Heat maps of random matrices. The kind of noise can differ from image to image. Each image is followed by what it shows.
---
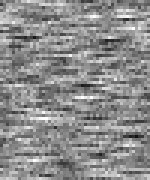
streaked along the rows
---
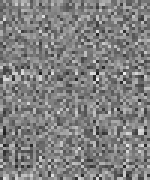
low rank plus noise
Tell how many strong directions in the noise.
two
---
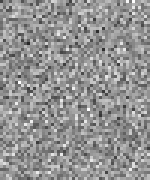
independent entries
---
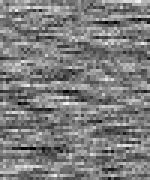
streaked along the rows
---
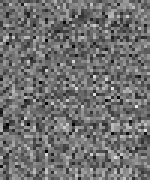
low rank plus noise
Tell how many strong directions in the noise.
two
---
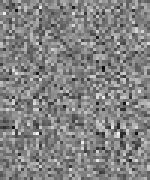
low rank plus noise
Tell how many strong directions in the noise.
one
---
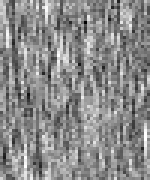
streaked along the columns
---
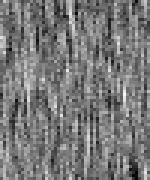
streaked along the columns
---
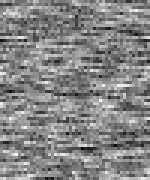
streaked along the rows
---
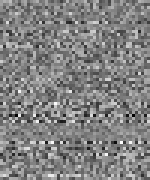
rows of uneven size
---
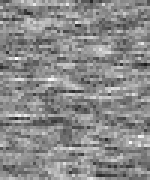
streaked along the rows
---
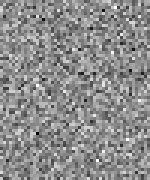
independent entries
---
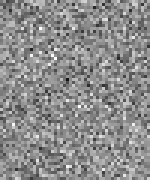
independent entries
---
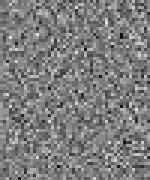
low rank plus noise
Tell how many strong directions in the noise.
five to eight
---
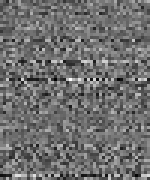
rows of uneven size
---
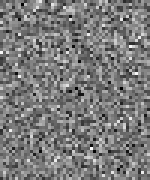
independent entries
